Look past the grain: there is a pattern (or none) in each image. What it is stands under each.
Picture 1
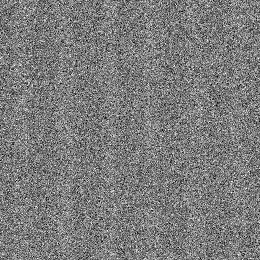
vertical stripes
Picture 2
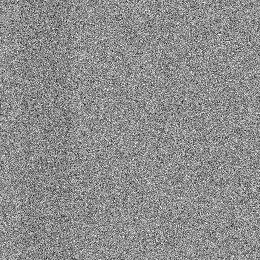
one vertical stripe
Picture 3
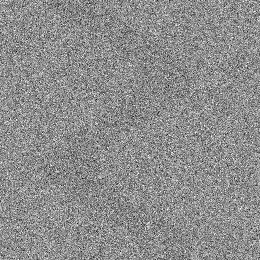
a wavy band
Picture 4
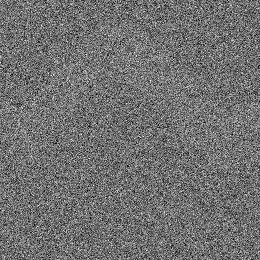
a wavy band
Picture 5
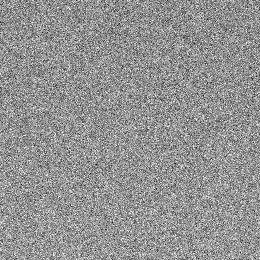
a smooth slope
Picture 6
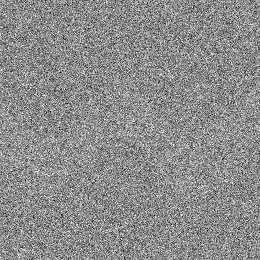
a wavy band
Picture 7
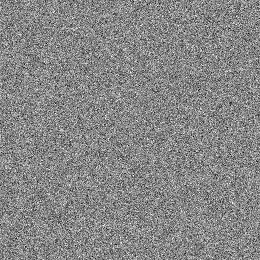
only noise
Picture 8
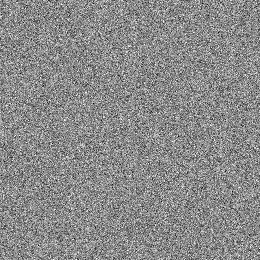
only noise
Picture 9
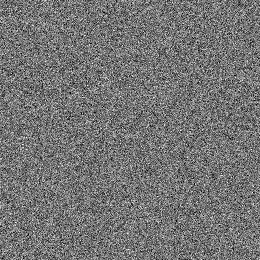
only noise
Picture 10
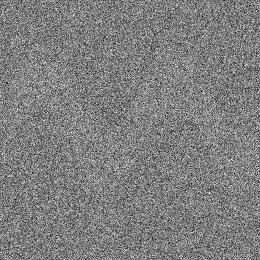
a wavy band
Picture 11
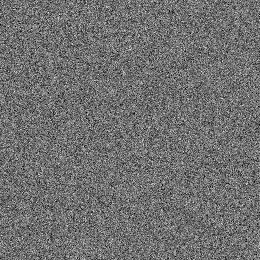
only noise
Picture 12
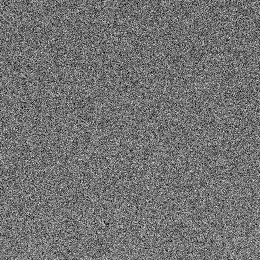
a smooth slope
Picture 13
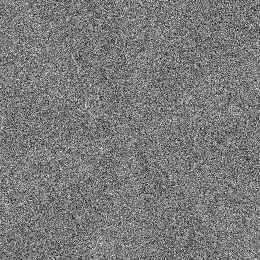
spokes from one point
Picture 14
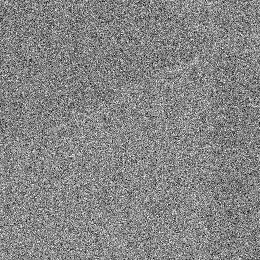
spokes from one point
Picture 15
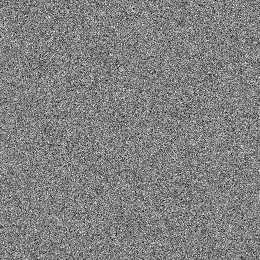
only noise
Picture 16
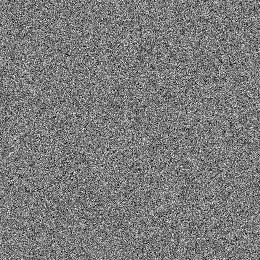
only noise
